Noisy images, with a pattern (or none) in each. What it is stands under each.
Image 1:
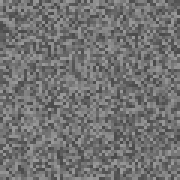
only noise
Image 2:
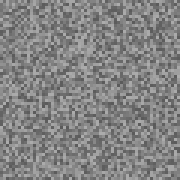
only noise
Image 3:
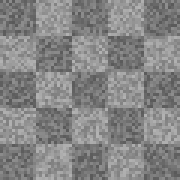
a checkerboard
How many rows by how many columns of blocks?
5 by 5
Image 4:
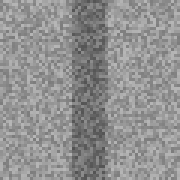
one band of columns
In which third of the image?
middle
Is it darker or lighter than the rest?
darker
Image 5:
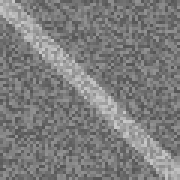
a diagonal band
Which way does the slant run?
top left to bottom right
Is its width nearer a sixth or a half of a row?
a sixth
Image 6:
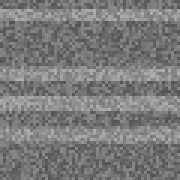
bands of rows
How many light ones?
4
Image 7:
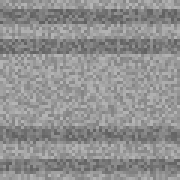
bands of rows
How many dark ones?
4
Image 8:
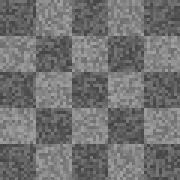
a checkerboard
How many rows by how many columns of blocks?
5 by 5
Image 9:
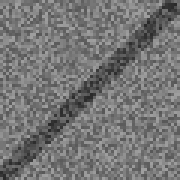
a diagonal band
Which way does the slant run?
bottom left to top right
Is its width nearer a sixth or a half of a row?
a sixth
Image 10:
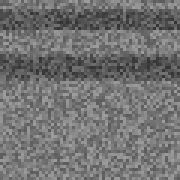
bands of rows
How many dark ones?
2
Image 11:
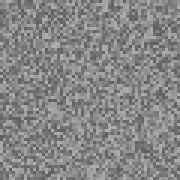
only noise
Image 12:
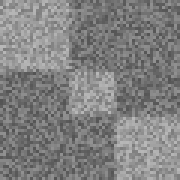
blocks along the diagonal
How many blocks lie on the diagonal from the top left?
3
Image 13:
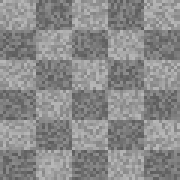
a checkerboard
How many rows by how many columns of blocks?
6 by 5
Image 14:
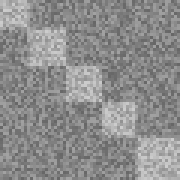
blocks along the diagonal
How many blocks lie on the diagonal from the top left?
5
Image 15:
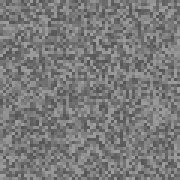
only noise
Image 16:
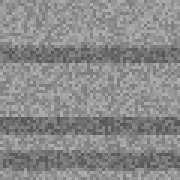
bands of rows
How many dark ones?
3
